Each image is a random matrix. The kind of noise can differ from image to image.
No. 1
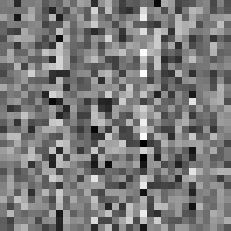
columns of uneven size
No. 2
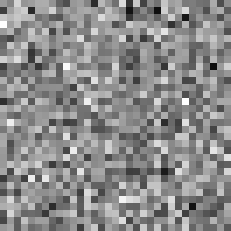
low rank plus noise
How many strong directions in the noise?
five to eight
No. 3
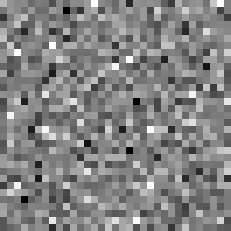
heavy tails
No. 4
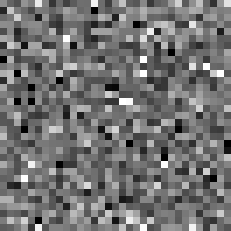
heavy tails
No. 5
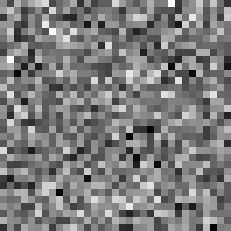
independent entries
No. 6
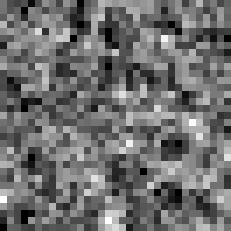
blotchy
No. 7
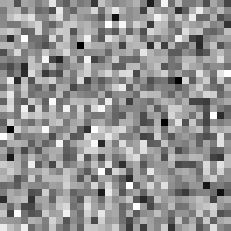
independent entries
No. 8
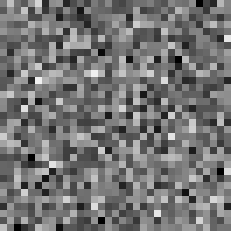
independent entries
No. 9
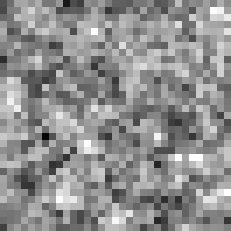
blotchy
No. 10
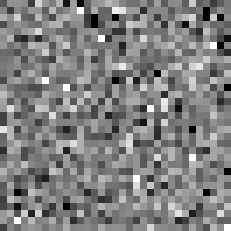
heavy tails
